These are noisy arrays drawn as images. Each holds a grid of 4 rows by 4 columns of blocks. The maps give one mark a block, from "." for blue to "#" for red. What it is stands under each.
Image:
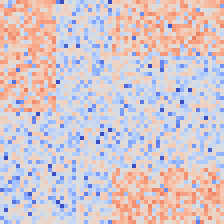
#.##
#...
....
..##
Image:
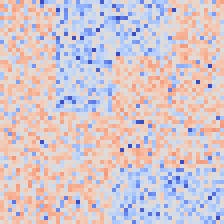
#..#
#.##
####
##..
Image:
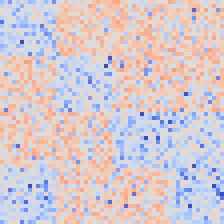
.###
#.##
##..
.##.
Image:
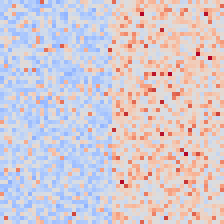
..##
..##
..##
..##
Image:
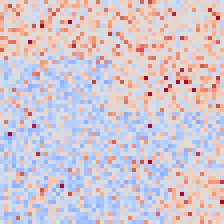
####
..##
....
...#
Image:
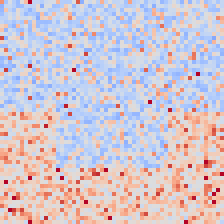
....
....
#..#
####
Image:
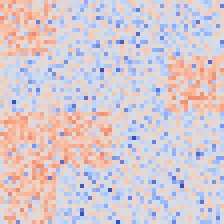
#...
...#
##..
#...
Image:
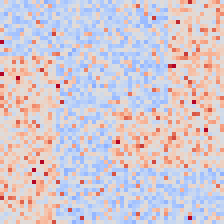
...#
#..#
#.##
#...
